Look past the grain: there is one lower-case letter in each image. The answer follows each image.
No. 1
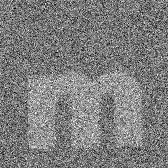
m
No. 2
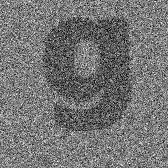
g
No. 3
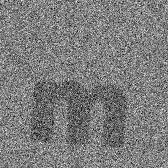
m
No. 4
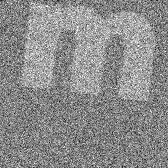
m
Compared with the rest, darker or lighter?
lighter
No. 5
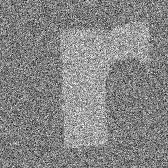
r
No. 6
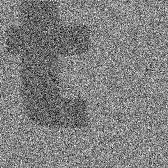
t
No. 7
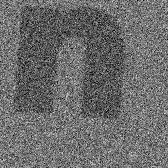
n
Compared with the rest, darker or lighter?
darker
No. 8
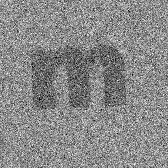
m
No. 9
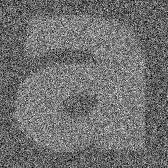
a
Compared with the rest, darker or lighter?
lighter
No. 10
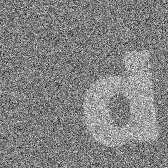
d
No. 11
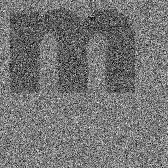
m
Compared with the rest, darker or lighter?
darker
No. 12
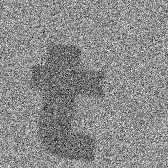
t
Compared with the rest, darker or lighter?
darker
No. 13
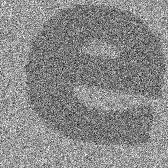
e
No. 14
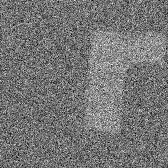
r
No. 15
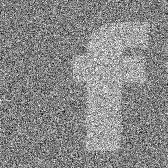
f
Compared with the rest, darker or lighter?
lighter
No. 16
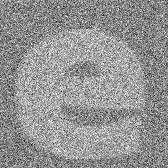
e
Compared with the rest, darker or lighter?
lighter
